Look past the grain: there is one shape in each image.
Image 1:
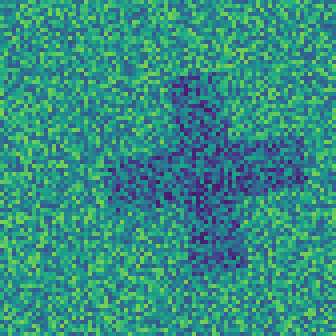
cross
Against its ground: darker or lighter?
darker
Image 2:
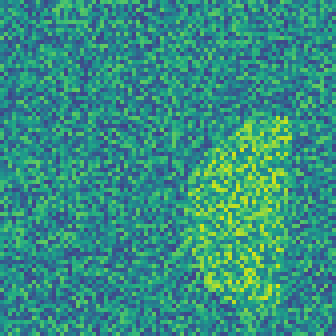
half disc
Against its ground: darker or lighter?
lighter
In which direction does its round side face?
left
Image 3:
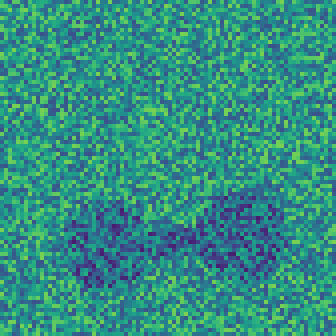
dumbbell
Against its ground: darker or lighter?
darker
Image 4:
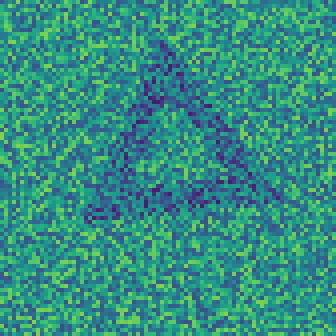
triangle frame
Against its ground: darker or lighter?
darker
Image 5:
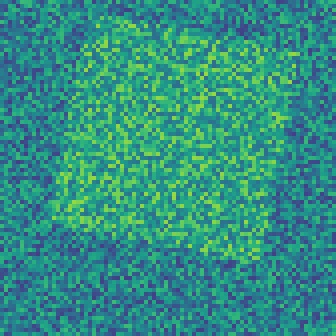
square
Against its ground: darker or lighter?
lighter
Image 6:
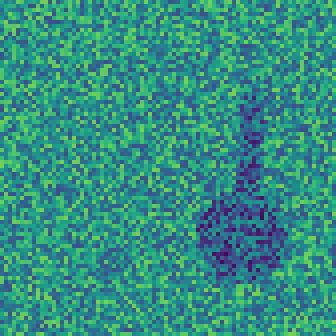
lollipop
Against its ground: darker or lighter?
darker
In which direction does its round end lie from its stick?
down
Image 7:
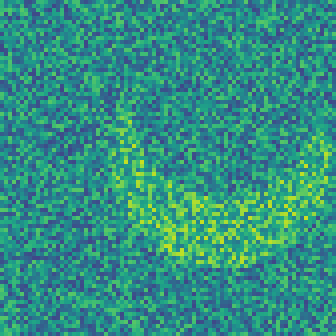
crescent
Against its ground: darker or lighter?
lighter
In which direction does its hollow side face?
up
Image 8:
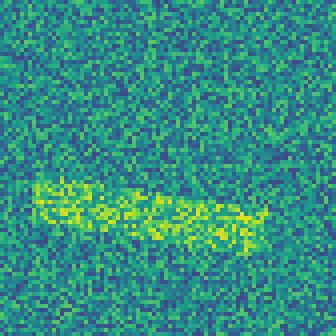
bar
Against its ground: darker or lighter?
lighter
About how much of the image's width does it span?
two thirds
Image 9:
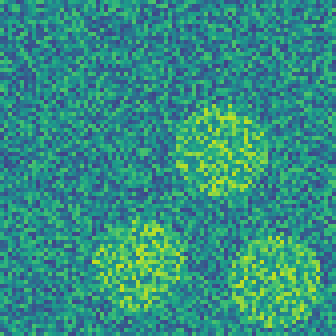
three dots
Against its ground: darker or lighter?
lighter
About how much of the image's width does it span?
two thirds
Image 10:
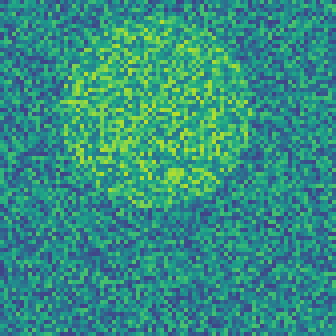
disc
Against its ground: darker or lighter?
lighter
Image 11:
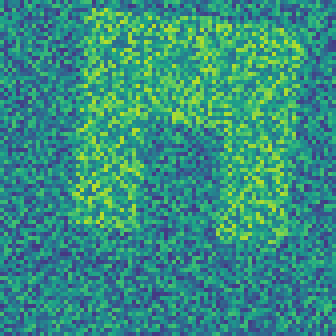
square with a notch
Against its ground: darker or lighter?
lighter
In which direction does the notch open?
down
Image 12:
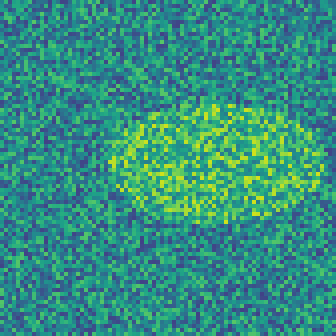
ellipse
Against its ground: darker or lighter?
lighter
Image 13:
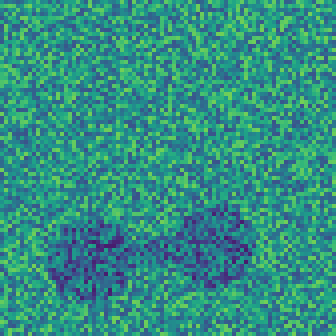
dumbbell
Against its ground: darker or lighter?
darker
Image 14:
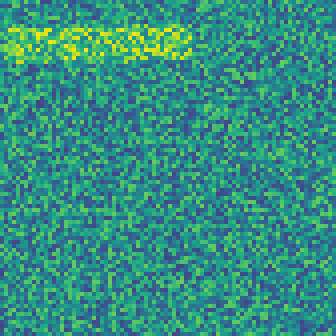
bar
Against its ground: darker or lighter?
lighter
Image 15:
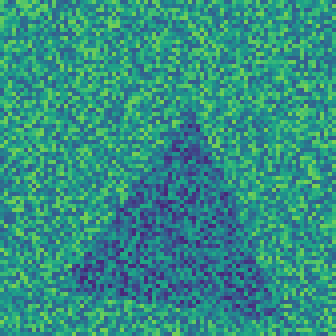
triangle
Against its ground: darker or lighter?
darker
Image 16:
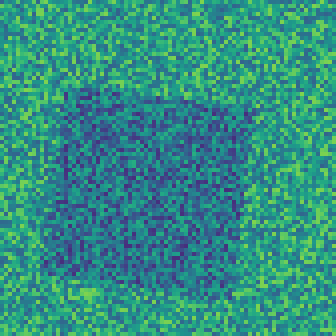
square
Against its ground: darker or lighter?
darker
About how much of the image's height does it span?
two thirds
